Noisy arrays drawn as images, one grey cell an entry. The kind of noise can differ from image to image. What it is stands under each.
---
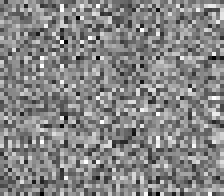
low rank plus noise
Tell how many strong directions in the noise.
three or four
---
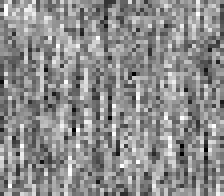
streaked along the columns
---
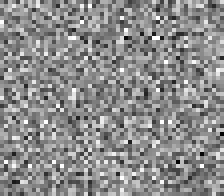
low rank plus noise
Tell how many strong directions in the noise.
three or four
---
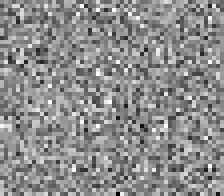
low rank plus noise
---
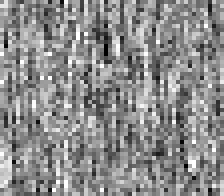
streaked along the columns
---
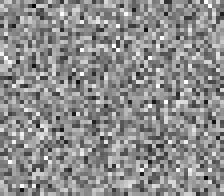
independent entries
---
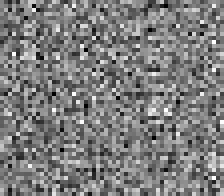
low rank plus noise
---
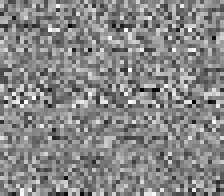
rows of uneven size
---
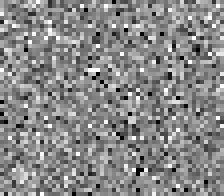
heavy tails
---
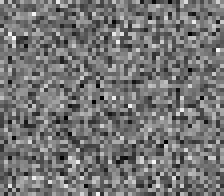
low rank plus noise
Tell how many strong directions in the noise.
one
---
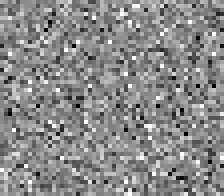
heavy tails
